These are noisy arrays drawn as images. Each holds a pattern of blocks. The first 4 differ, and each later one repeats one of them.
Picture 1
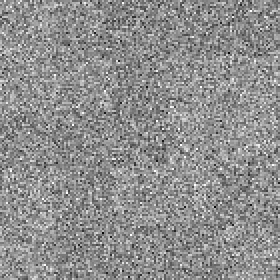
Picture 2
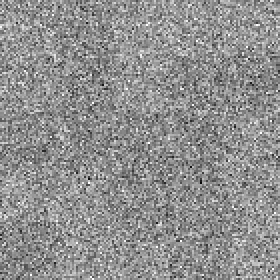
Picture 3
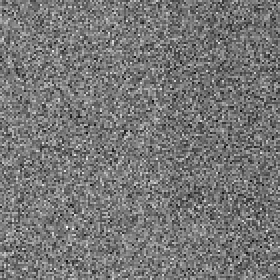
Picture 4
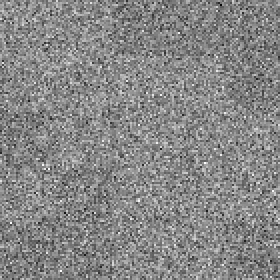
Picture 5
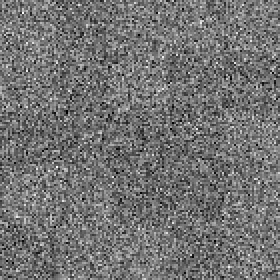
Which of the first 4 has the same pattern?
2
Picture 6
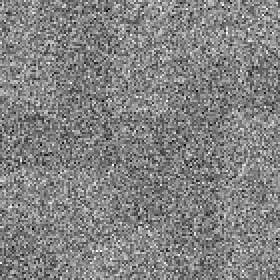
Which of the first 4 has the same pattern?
2
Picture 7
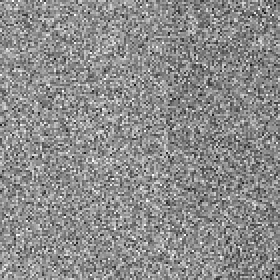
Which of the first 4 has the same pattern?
3
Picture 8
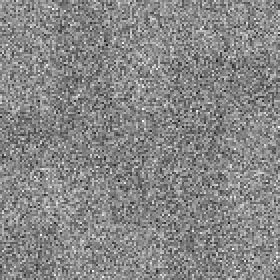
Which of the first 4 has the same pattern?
2
